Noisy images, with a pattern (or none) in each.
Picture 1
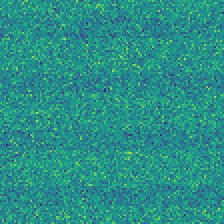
horizontal stripes
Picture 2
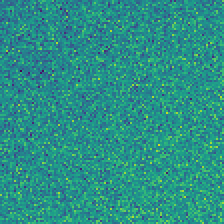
a smooth slope
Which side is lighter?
bottom right
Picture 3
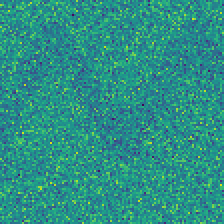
a wavy band
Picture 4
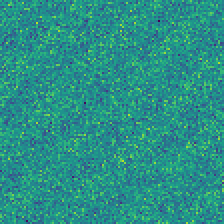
diagonal stripes
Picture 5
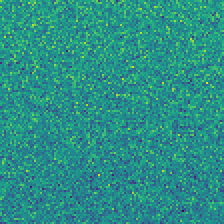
a smooth slope
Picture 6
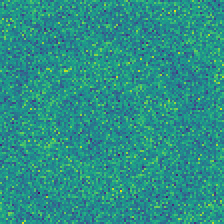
rings round one point
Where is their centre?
centre
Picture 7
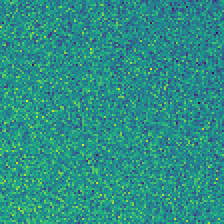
a smooth slope
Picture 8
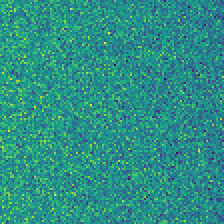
a smooth slope
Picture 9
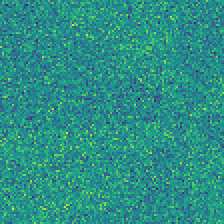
spokes from one point
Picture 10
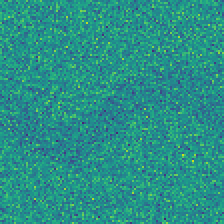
a wavy band
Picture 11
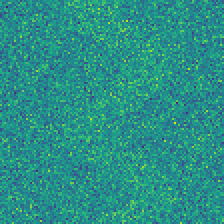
a wavy band
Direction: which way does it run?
top to bottom
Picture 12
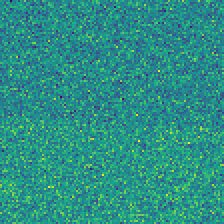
a sharp edge
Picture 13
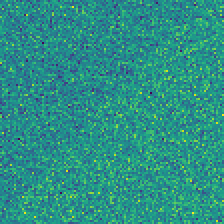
a sharp edge
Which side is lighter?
bottom right
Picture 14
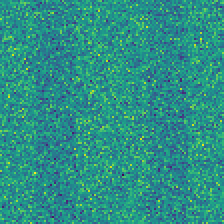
vertical stripes
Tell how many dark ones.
2
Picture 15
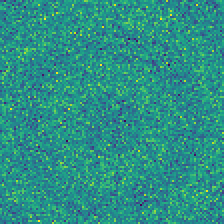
rings round one point
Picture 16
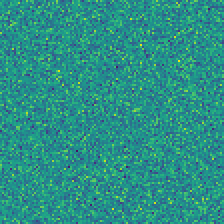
only noise
